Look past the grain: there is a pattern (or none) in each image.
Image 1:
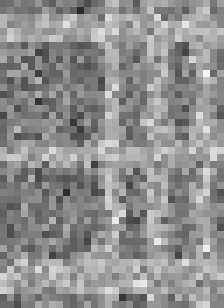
bands of rows crossing bands of columns
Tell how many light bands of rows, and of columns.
3 and 3
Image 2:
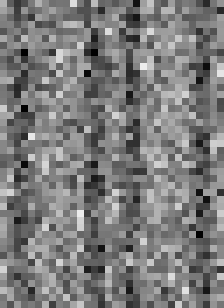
bands of columns
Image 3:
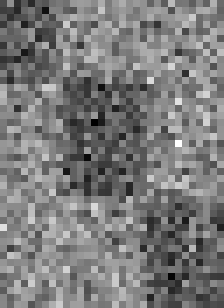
blocks along the diagonal
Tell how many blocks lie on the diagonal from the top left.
3
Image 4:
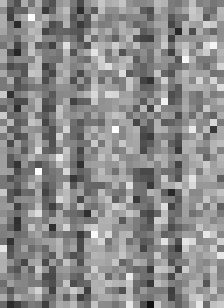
bands of columns
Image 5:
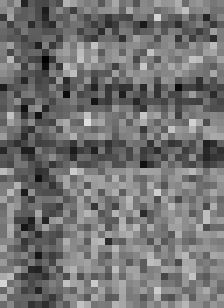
bands of rows crossing bands of columns
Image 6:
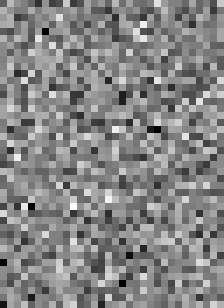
only noise
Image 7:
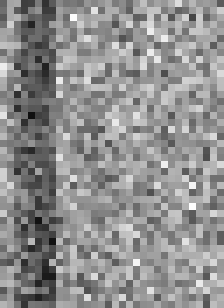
one band of columns
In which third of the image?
left
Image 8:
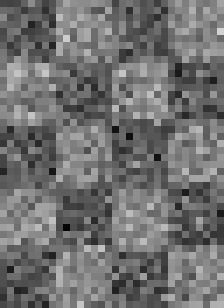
a checkerboard
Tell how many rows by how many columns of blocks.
5 by 4
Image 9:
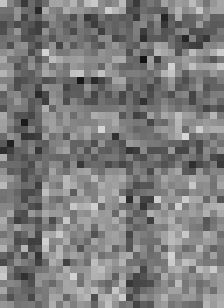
bands of rows crossing bands of columns
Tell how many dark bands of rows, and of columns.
3 and 2
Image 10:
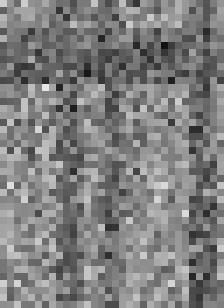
bands of rows crossing bands of columns
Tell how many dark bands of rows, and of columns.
1 and 3
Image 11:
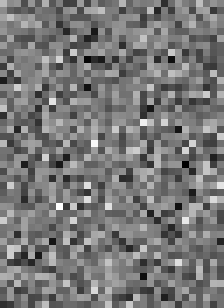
only noise
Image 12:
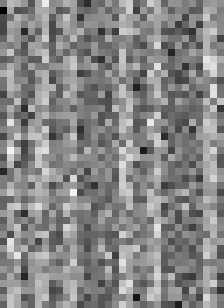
bands of columns
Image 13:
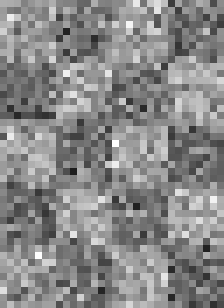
a checkerboard
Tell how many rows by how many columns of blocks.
5 by 4
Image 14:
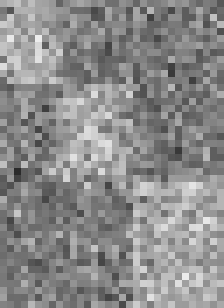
blocks along the diagonal
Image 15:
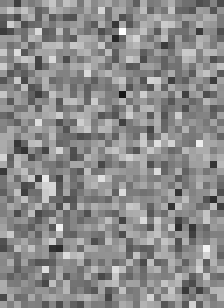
only noise
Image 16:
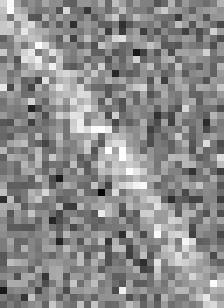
a diagonal band
